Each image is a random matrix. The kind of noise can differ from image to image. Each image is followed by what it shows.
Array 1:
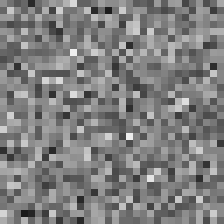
independent entries
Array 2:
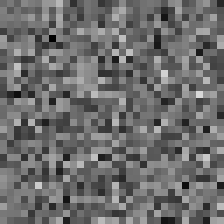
low rank plus noise
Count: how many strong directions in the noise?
five to eight
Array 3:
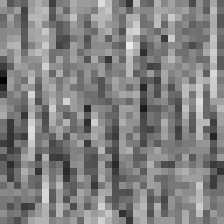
streaked along the columns
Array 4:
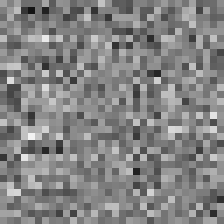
low rank plus noise
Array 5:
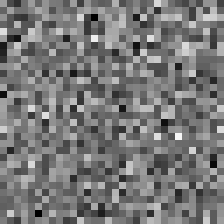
low rank plus noise
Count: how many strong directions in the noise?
five to eight
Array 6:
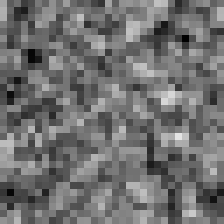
blotchy
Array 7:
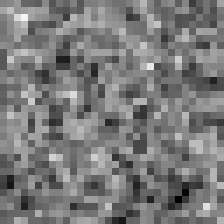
blotchy
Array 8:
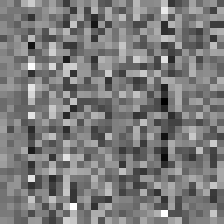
columns of uneven size
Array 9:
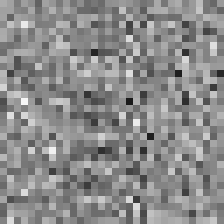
low rank plus noise
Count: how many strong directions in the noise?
one
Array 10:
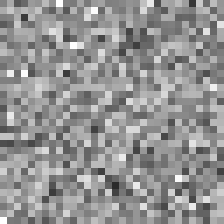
independent entries
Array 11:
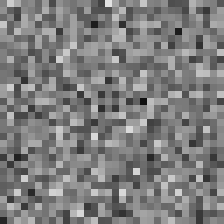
independent entries
